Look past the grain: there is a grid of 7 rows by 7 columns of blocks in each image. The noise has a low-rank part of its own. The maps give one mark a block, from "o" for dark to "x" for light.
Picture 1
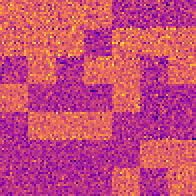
xxxxooo
xxxoxxx
oxoxxox
xoooxoo
oxxxooo
oooooxx
ooooxox
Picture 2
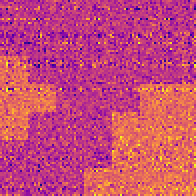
ooooooo
ooooooo
xoooooo
xxoooxx
xoooxxx
ooooxxx
oooxxxx
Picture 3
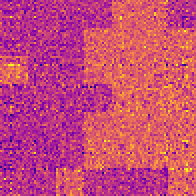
ooooxxo
oooxxxx
xooxxxx
ooooxxx
oooxxxx
oooxxxx
ooxooox
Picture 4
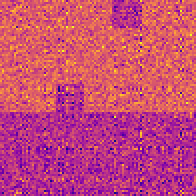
xxxxoxx
xxxxxxx
xxxxxxx
xxoxxxx
ooooooo
ooooooo
ooooooo
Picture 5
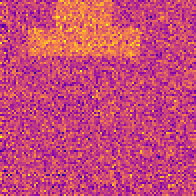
ooxxooo
oxxxxoo
ooooooo
ooooooo
ooooooo
ooooooo
ooooooo
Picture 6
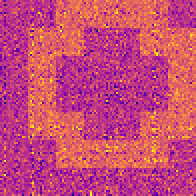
ooxxxxo
oxxooxx
oxoooox
oxoooox
oxxooxx
ooxxxxo
ooooooo
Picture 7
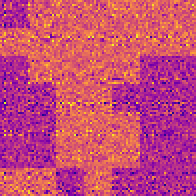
oxxxxxx
xxxxxxx
oxxxxoo
ooxxooo
ooxxxoo
ooxxxoo
xxoxooo
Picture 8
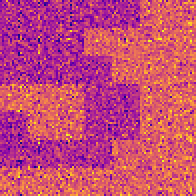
oooooxx
oooxxxx
ooooxxx
xxxooxx
oxxooxx
ooooxxx
xxxxxxx
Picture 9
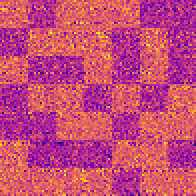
xoxxxoo
oxxxoxo
xooxoxo
oxxoxox
ooxxoxx
xoooxxo
xxxxoxx
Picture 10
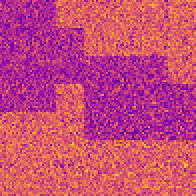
ooxxxxx
oooxxxx
oooooox
ooxoooo
xxxoooo
xxxxxxx
xxxxxxx
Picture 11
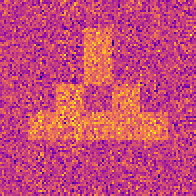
ooooooo
oooxooo
oooxooo
ooxoxoo
oxxxxxo
ooooooo
ooooooo
